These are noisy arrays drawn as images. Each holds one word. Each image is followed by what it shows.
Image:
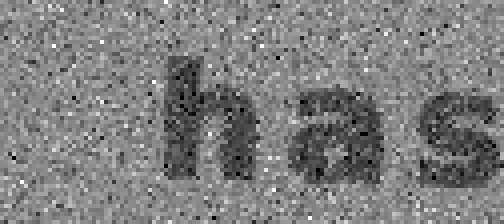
has
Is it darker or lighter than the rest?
darker
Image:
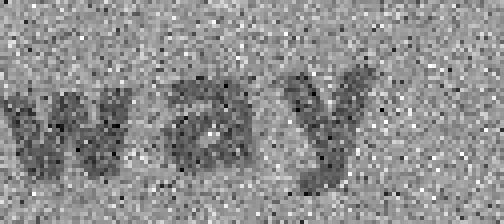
way
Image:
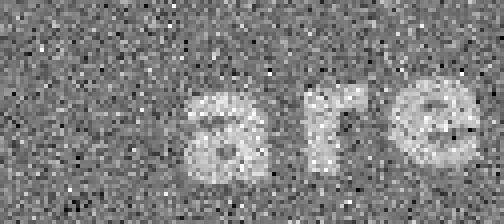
are
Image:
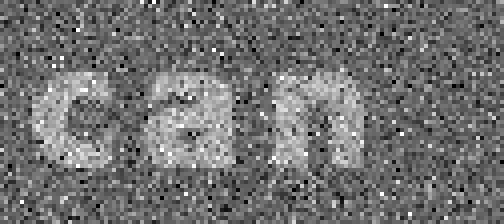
can
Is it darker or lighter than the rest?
lighter
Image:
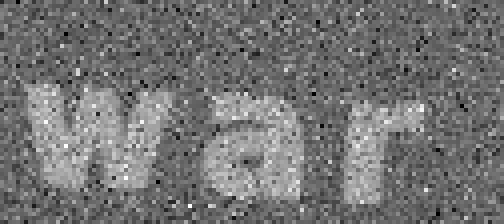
war
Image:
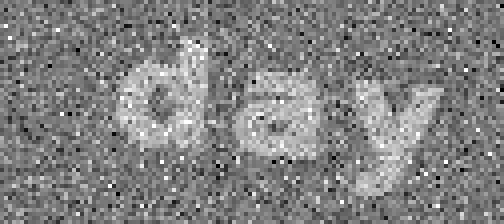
day
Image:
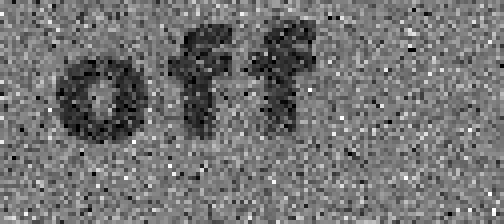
off
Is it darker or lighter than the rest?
darker
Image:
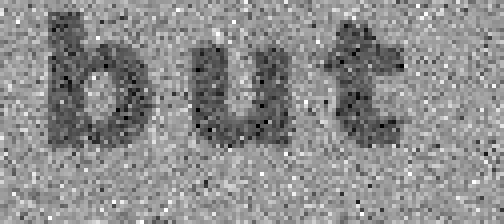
but
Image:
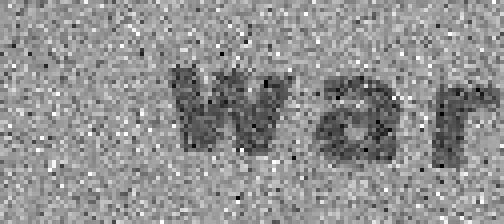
war
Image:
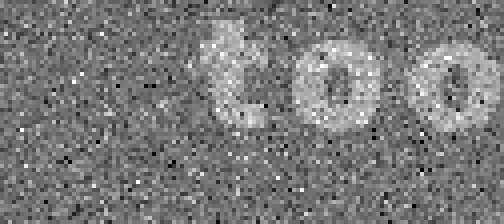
too
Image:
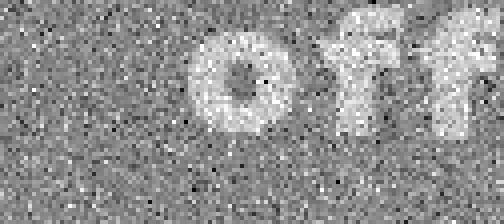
off
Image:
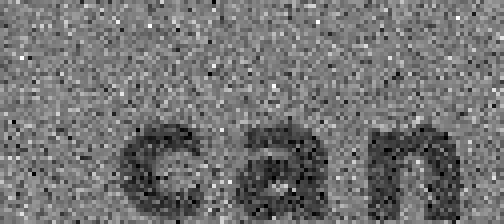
can
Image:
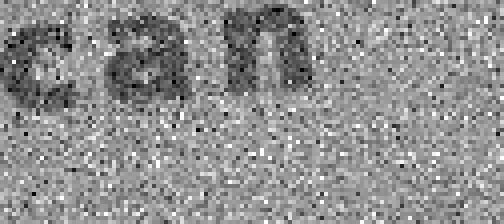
can
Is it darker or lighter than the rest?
darker
